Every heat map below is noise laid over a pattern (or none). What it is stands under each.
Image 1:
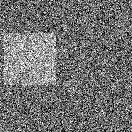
one block
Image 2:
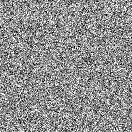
only noise
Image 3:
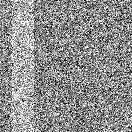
one band of columns
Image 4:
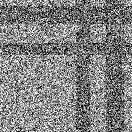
bands of rows crossing bands of columns
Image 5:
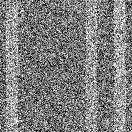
bands of columns
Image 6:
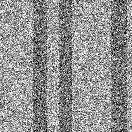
bands of columns
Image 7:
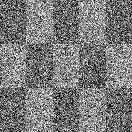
a checkerboard
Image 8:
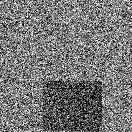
one block
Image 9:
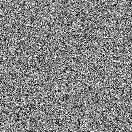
only noise
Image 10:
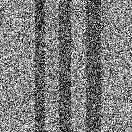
bands of columns
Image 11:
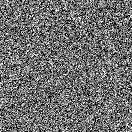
only noise
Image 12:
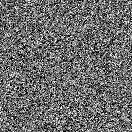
only noise
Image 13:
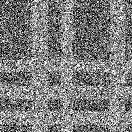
bands of rows crossing bands of columns
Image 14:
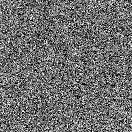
only noise
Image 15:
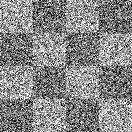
a checkerboard
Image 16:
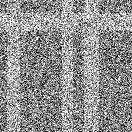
bands of rows crossing bands of columns
